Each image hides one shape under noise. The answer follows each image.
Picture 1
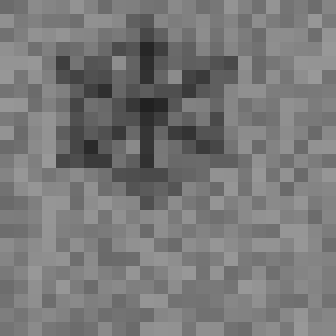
snowflake
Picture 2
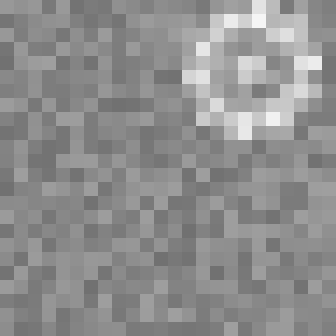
gear
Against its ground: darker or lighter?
lighter
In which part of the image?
top right
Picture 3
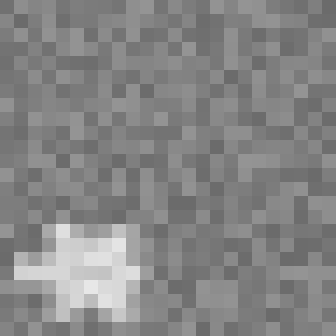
turtle
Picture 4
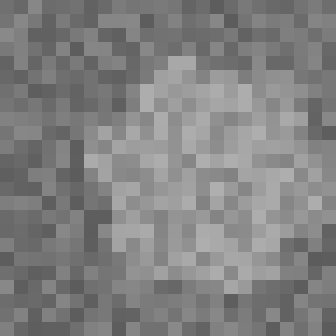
flower
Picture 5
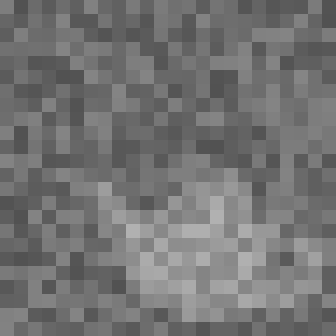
teapot
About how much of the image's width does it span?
two thirds
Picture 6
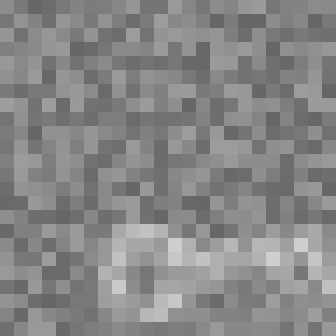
key
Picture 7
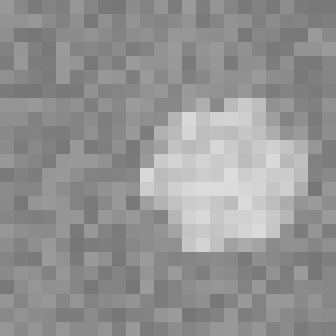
flower
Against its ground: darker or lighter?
lighter
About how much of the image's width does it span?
half
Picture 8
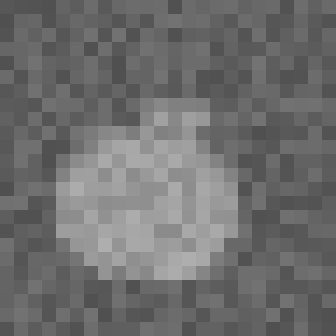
apple
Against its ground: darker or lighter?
lighter
